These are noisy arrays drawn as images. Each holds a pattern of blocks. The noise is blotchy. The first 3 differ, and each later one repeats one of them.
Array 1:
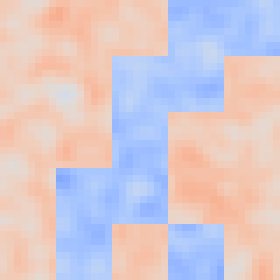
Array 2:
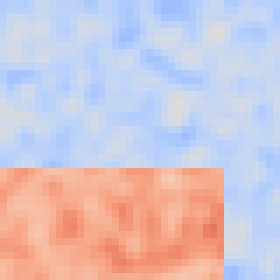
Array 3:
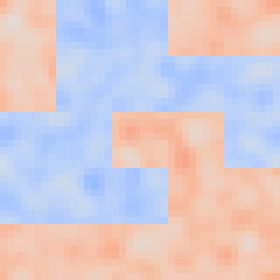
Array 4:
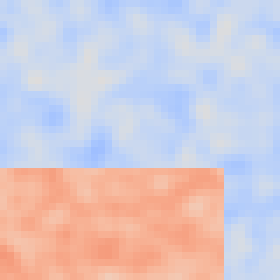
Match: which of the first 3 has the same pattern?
2
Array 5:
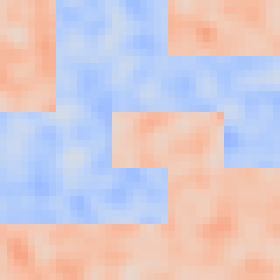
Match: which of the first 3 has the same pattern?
3
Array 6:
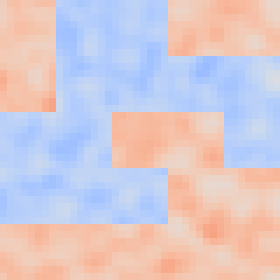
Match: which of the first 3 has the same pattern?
3
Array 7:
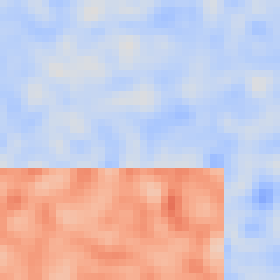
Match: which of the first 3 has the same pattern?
2
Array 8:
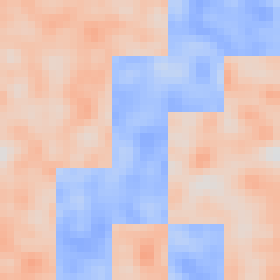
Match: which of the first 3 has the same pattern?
1
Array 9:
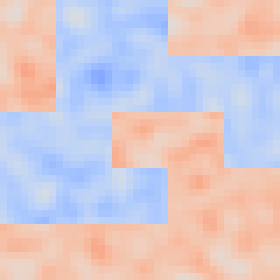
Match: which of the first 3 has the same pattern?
3
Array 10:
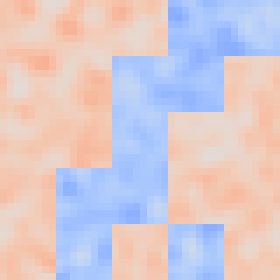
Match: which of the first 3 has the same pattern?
1
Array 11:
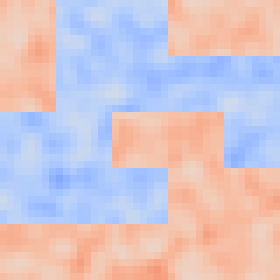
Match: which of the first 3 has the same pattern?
3
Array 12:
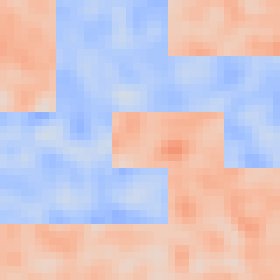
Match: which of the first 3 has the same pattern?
3
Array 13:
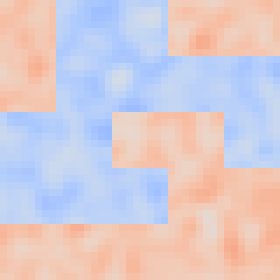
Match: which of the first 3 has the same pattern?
3
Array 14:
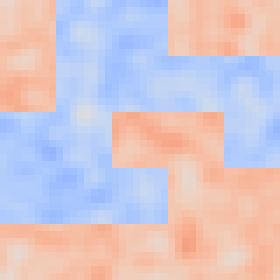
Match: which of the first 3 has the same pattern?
3
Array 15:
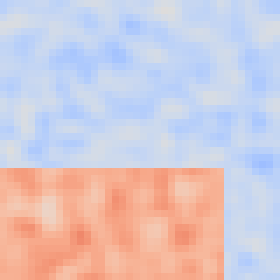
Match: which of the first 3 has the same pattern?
2
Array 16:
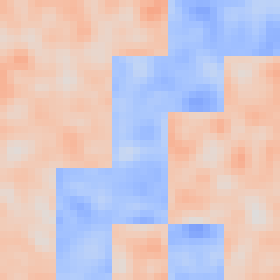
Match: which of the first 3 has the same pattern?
1
